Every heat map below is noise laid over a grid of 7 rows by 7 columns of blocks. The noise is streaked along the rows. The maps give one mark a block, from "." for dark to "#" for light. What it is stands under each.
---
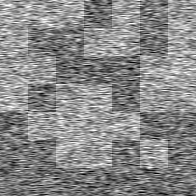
# # # . # . #
# . . # # . #
# # . . . # #
# . # # . # #
. # # # # . .
. . # # . # .
. . . . . . .
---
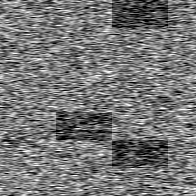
# # # # . . #
# # # # # # #
# # # # # # #
# # # # # # #
# # . . # # #
# # # # . . #
# # # # # # #
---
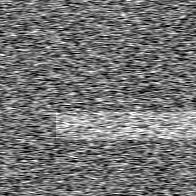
. . . . . . .
. . . . . . .
. . . . . . .
. . . . . . .
. . # # # # #
. . . . . . .
. . . . . . .
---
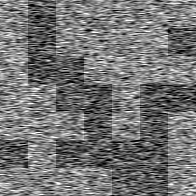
# . # # # # #
# . # # # # .
# . . # # # #
# # . . # . .
# # # . # . #
. # . . . . #
# # # # . . #
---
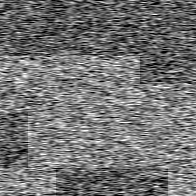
. . . . . . .
. . . . . . .
# # # # # . .
# # # # # # #
. # # # # # #
. # # # # # #
# # . . . . #
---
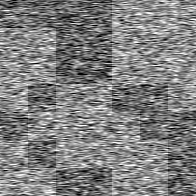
. . . . # # #
# # . . # # #
# # . . # # #
# . # # . . #
. # # # # . .
# . # # # # .
# # . . # # .
